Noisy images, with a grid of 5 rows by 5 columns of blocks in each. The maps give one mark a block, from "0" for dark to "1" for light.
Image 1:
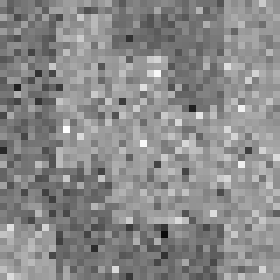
01001
01101
01111
00111
10001
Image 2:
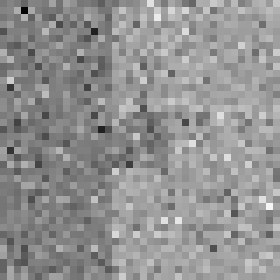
00111
00111
00011
00111
00111
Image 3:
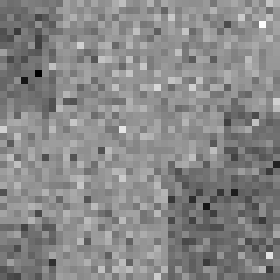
01111
01111
11110
11100
01100
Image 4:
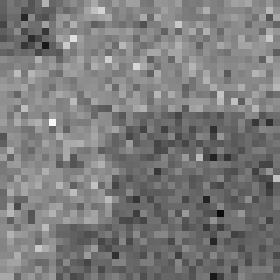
01111
11111
11000
11000
10000
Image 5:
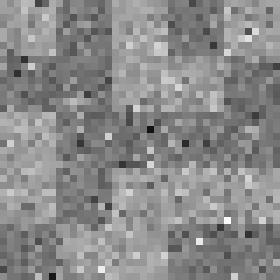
10101
00110
10000
10111
01100
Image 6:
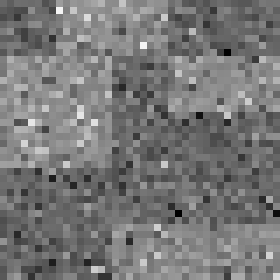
01100
11011
11000
00000
00111
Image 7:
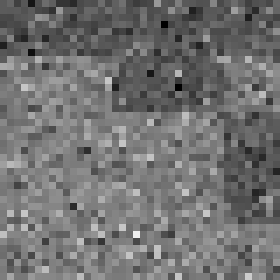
00000
11001
11110
11110
11111
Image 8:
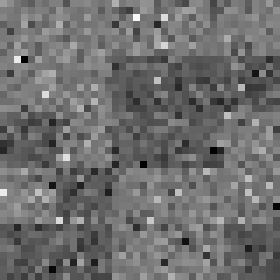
11111
11000
01001
10111
00110
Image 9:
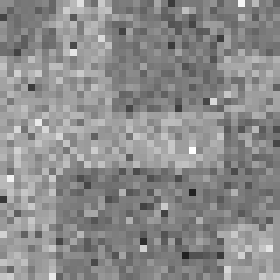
01000
11001
11110
10000
10001
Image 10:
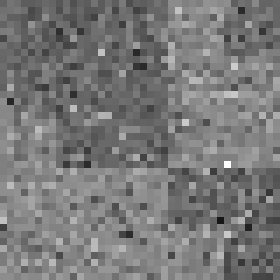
00010
00011
10011
11100
11110
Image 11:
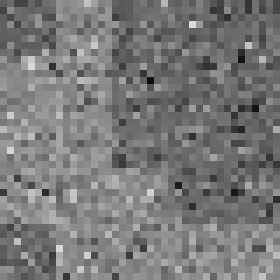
01000
11000
11000
11100
01111
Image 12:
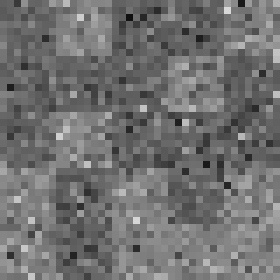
01001
00010
01000
10101
10111
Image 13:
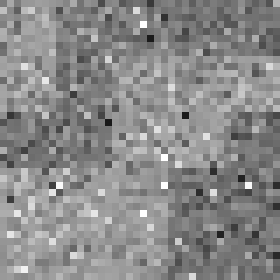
10000
10111
00110
11100
11100
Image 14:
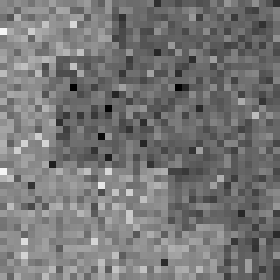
11000
10000
10000
11100
11110
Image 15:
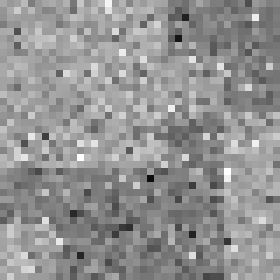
11100
11110
11101
00001
10001
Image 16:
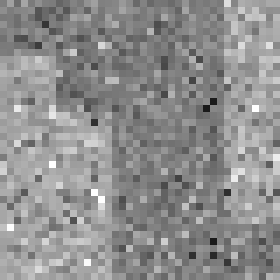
00001
10001
11001
11001
11000
